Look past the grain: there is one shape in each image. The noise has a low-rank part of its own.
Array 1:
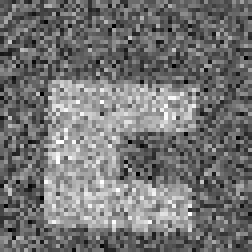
square with a notch
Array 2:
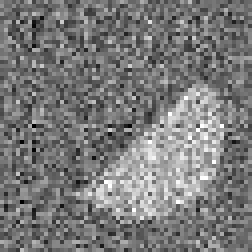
half disc
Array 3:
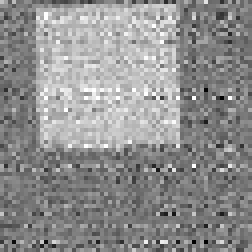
square
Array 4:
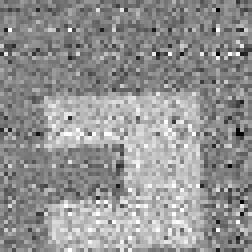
square with a notch
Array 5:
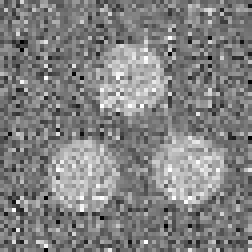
three dots
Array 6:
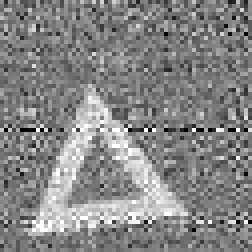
triangle frame
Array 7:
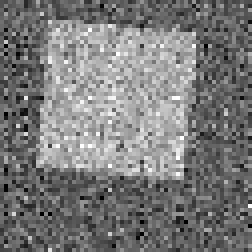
square
